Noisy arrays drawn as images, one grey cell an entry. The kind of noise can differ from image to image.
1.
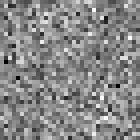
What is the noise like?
independent entries
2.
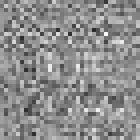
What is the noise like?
low rank plus noise
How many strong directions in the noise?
three or four
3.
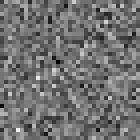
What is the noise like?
independent entries
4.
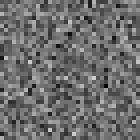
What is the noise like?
independent entries
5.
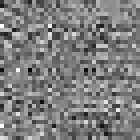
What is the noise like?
low rank plus noise
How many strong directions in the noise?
three or four
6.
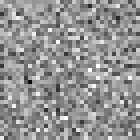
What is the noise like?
independent entries
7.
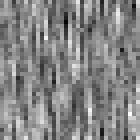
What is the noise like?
streaked along the columns
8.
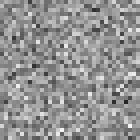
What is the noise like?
independent entries
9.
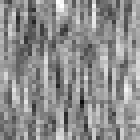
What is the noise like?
streaked along the columns
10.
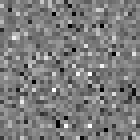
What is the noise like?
heavy tails
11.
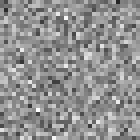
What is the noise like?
independent entries
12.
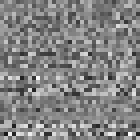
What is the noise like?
rows of uneven size
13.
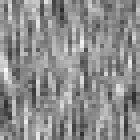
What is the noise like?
streaked along the columns
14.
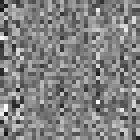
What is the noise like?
columns of uneven size
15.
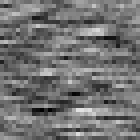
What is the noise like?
streaked along the rows
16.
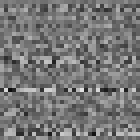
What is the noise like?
rows of uneven size
